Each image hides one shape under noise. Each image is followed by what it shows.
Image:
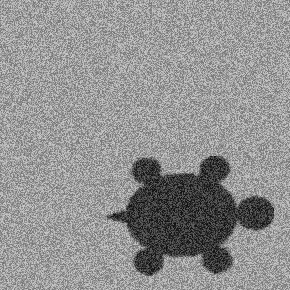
turtle
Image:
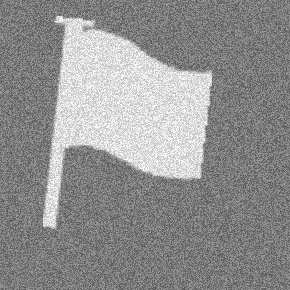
flag
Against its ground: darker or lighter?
lighter
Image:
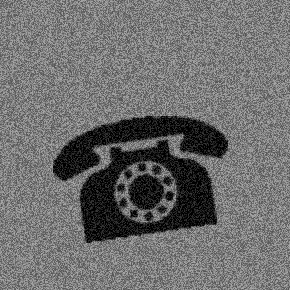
telephone
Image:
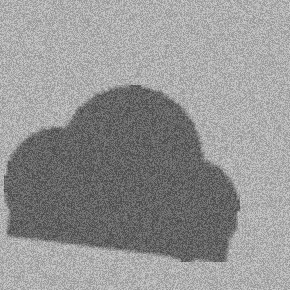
cloud
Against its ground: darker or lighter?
darker
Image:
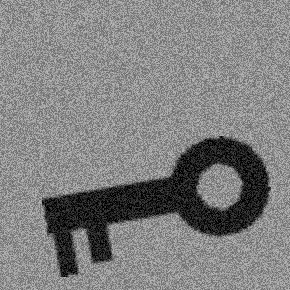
key
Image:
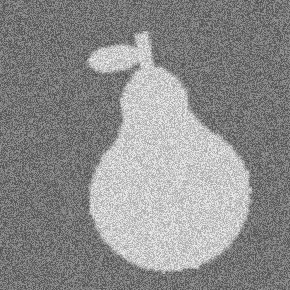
pear
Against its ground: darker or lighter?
lighter
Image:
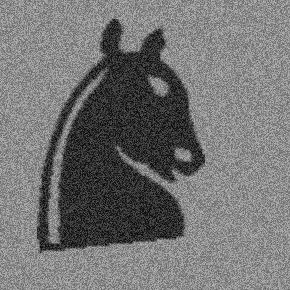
chess knight
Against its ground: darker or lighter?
darker
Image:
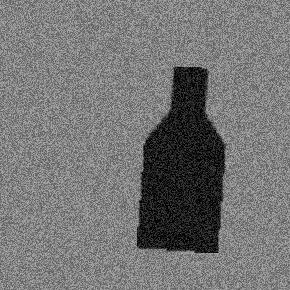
bottle
